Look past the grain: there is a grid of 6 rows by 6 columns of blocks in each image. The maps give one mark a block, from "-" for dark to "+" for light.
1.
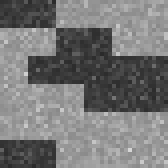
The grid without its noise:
- - + + + +
+ + - - + +
+ - - - - -
+ + + - - -
+ + + + + +
- - + + + +
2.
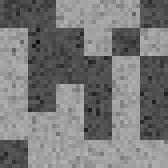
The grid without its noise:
- - + + + -
+ - - + - +
+ - - - + -
+ - + - + -
+ + + - + -
- + + + + +
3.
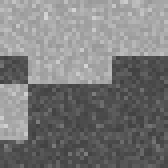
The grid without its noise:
+ + + + + +
+ + + + + +
- + + + - -
+ - - - - -
+ - - - - -
- - - - - -
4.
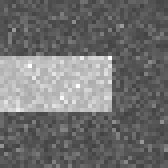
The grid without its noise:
- - - - - -
- - - - - -
+ + + + - -
+ + + + - -
- - - - - -
- - - - - -
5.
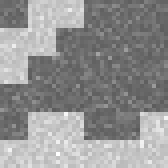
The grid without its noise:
- + + - - -
+ + - - - -
+ - - - - -
- - - - - -
- + + - - +
+ + + + + +
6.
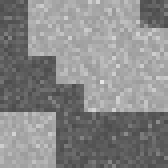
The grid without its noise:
- + + + + -
- + + + + +
- - + + + +
- - - + + +
+ + - - - -
+ + - - - -
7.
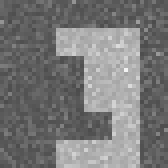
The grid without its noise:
- - - - - -
- - + + + -
- - - + + -
- - - + + -
- - - - + -
- - + + + -
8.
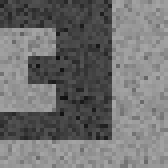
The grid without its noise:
- - - - + +
+ + - - + +
+ - - - + +
+ + - - + +
- - - - + +
+ + + + + +
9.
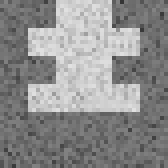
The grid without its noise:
- - + + - -
- + + + + -
- - + + - -
- + + + + -
- - - - - -
- - - - - -
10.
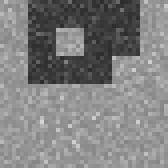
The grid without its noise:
+ - - - - +
+ - + - - +
+ - - - + +
+ + + + + +
+ + + + + +
+ + + + + +
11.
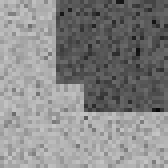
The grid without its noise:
+ + - - - -
+ + - - - -
+ + - - - -
+ + + - - -
+ + + + + +
+ + + + + +
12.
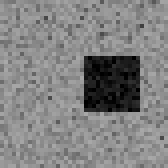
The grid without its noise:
+ + + + + +
+ + + + + +
+ + + - - +
+ + + - - +
+ + + + + +
+ + + + + +
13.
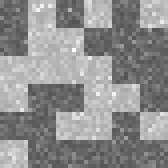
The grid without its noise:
- + - + - +
- + + - - -
+ + + + - -
+ - - + + -
- - + + - +
+ - - - - -
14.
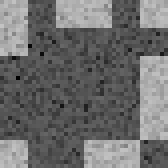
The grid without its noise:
+ - + + - +
+ - - - - -
- - - - - +
- - - - - +
- - - - - +
+ - - + + -
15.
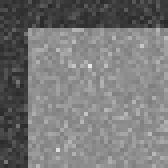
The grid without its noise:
- - - - - -
- + + + + +
- + + + + +
- + + + + +
- + + + + +
- + + + + +
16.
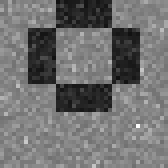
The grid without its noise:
+ + - - + +
+ - + + - +
+ - + + - +
+ + - - + +
+ + + + + +
+ + + + + +
